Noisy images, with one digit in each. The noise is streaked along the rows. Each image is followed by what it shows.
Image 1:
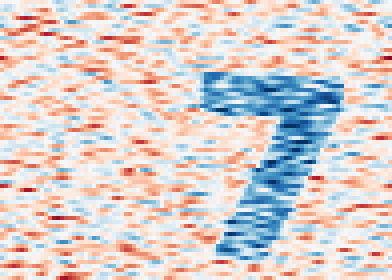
7
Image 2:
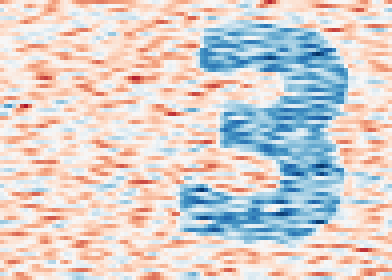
3
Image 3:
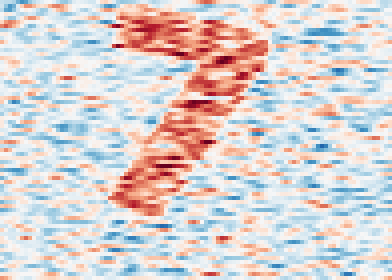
7
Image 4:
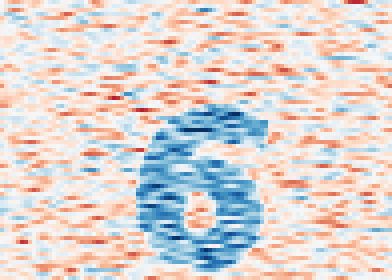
6
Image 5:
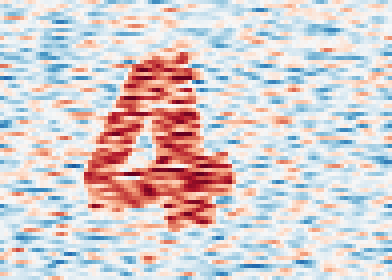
4
